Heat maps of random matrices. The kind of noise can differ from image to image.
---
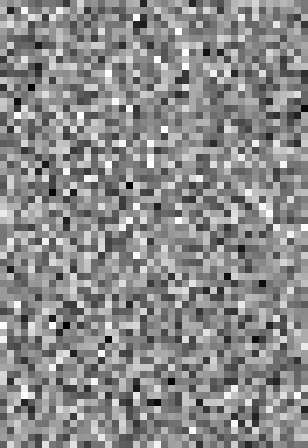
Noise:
independent entries
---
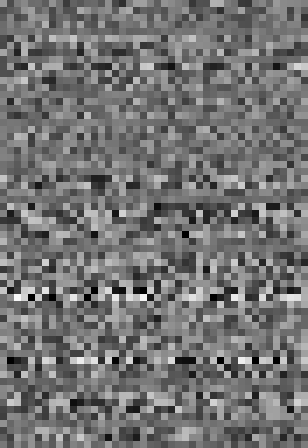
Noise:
rows of uneven size
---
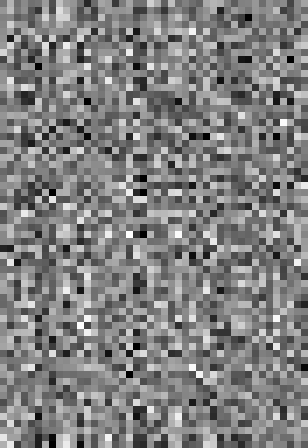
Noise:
low rank plus noise
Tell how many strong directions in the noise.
two
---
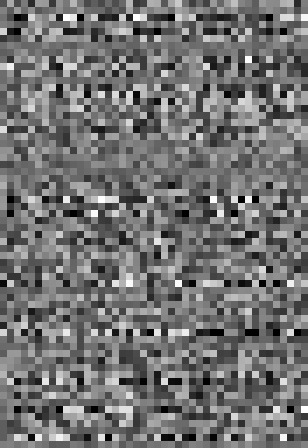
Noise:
rows of uneven size
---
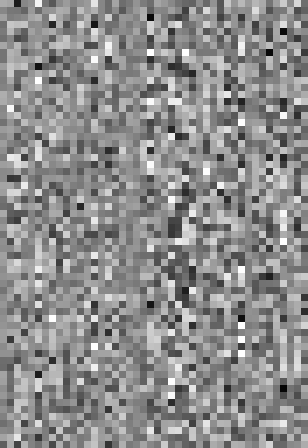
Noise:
columns of uneven size
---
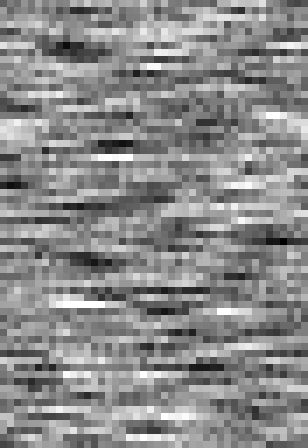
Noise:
streaked along the rows
